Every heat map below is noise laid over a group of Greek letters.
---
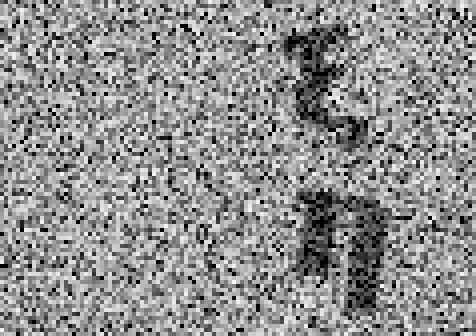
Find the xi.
top right
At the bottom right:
eta
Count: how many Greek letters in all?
2
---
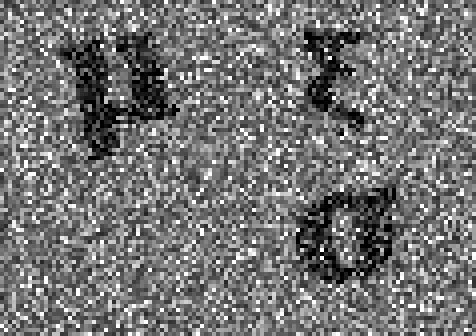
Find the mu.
top left
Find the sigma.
bottom right
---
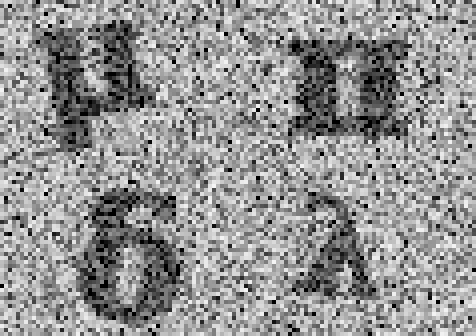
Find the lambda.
bottom right
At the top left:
mu
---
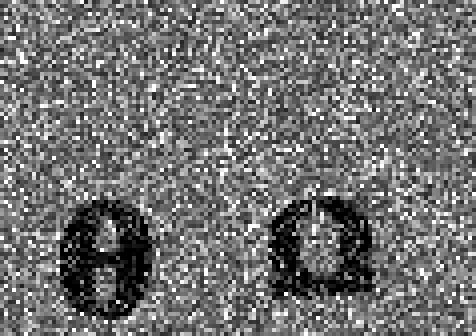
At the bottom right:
omega
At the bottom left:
theta
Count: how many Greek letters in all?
2
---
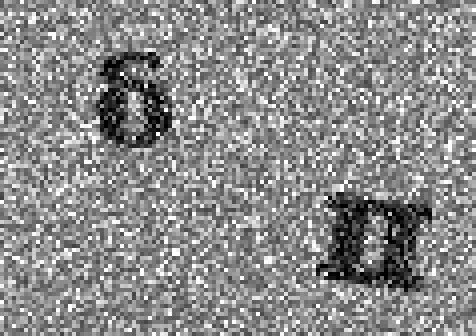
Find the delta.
top left
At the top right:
nothing
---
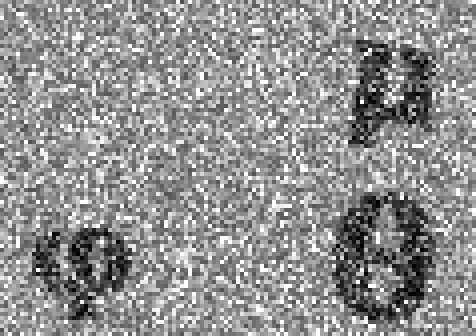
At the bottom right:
theta
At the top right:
mu
